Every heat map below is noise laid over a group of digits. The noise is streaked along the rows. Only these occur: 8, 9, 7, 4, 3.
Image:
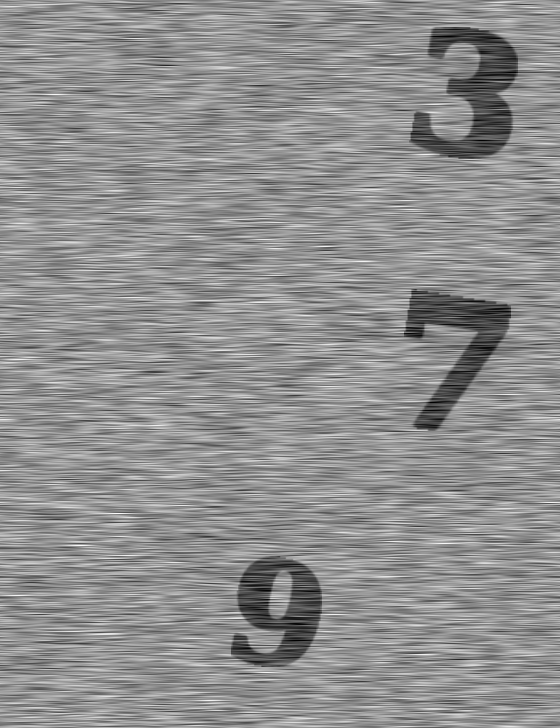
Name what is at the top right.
3
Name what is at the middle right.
7
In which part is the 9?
bottom middle
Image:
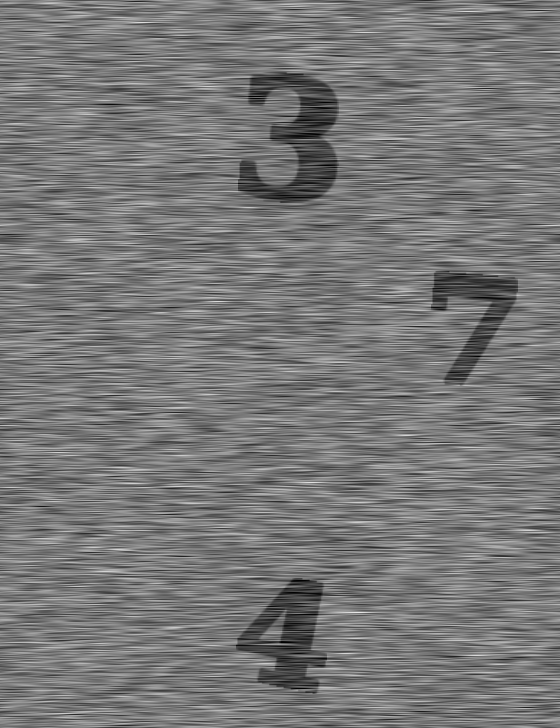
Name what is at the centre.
nothing
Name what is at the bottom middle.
4
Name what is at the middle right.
7
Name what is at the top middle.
3
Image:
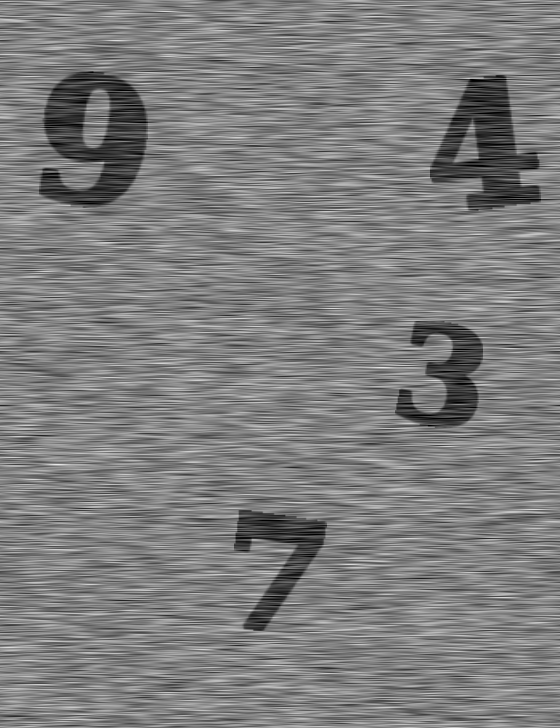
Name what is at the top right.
4
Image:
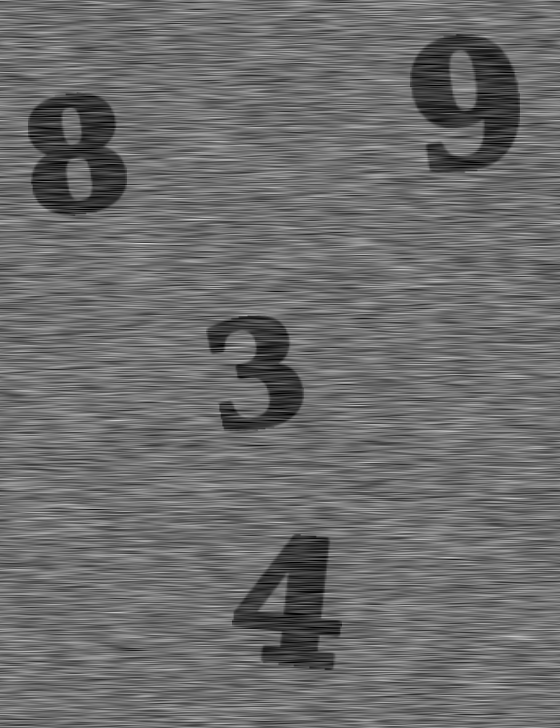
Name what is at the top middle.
nothing
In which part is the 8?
top left
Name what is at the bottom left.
nothing
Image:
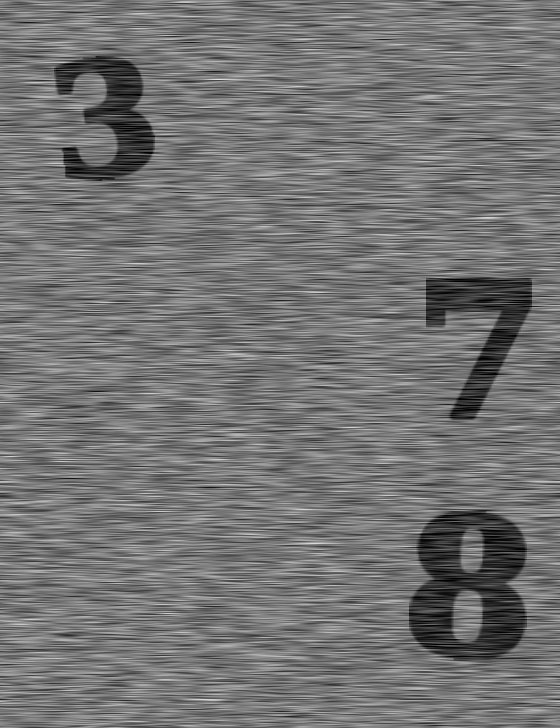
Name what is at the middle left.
nothing
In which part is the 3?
top left
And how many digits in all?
3
